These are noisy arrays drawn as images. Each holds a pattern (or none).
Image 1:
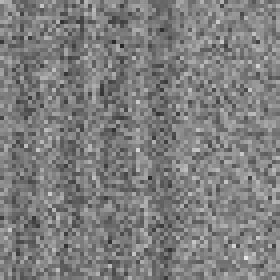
bands of columns
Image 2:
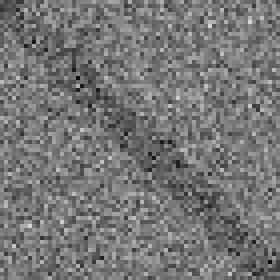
a diagonal band
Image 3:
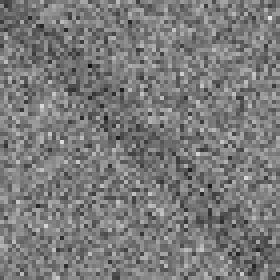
a diagonal band
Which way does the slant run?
top left to bottom right
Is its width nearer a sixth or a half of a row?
a sixth
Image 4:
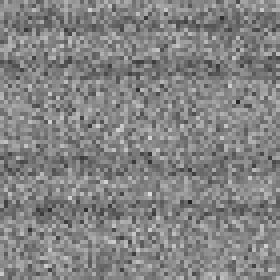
bands of rows
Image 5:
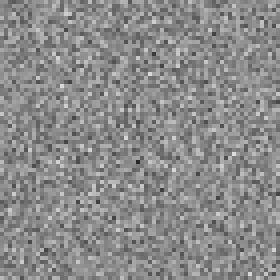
only noise
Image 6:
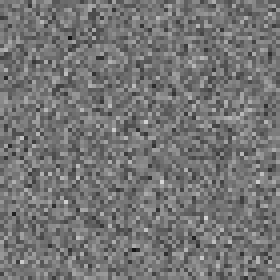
only noise
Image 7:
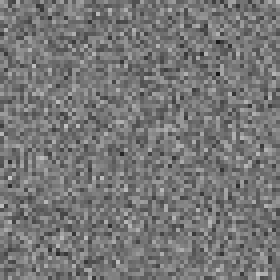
only noise
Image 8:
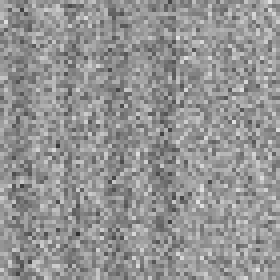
bands of columns
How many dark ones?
4
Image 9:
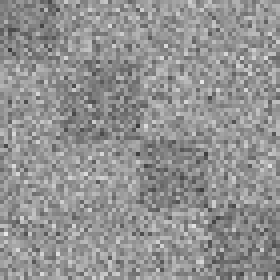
blocks along the diagonal
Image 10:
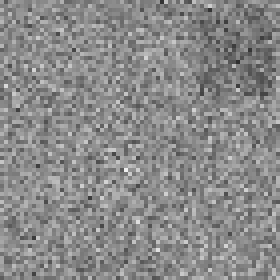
one block
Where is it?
top right
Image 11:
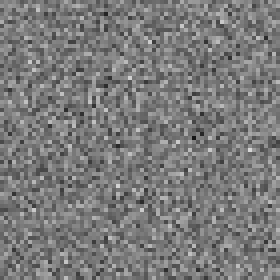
only noise
